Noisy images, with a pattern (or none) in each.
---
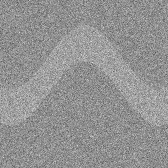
a wavy band
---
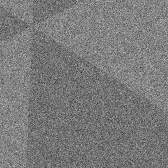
spokes from one point
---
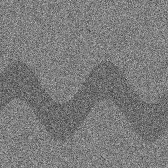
a wavy band
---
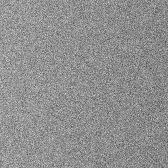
a smooth slope
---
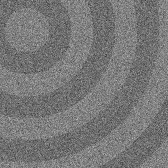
rings round one point
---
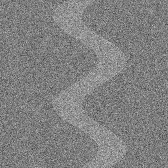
a wavy band
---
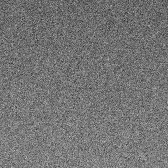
a smooth slope
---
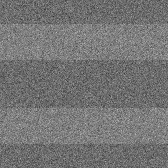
horizontal stripes
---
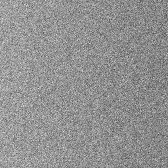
a smooth slope
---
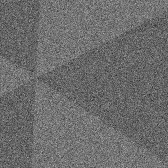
spokes from one point
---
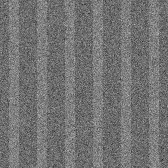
vertical stripes
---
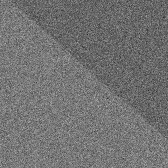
a sharp edge
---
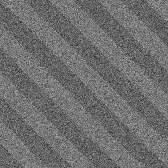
diagonal stripes
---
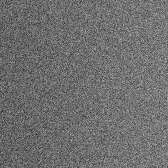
a smooth slope
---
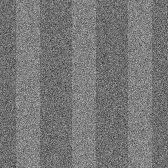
vertical stripes
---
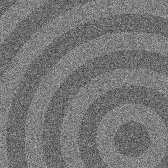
rings round one point
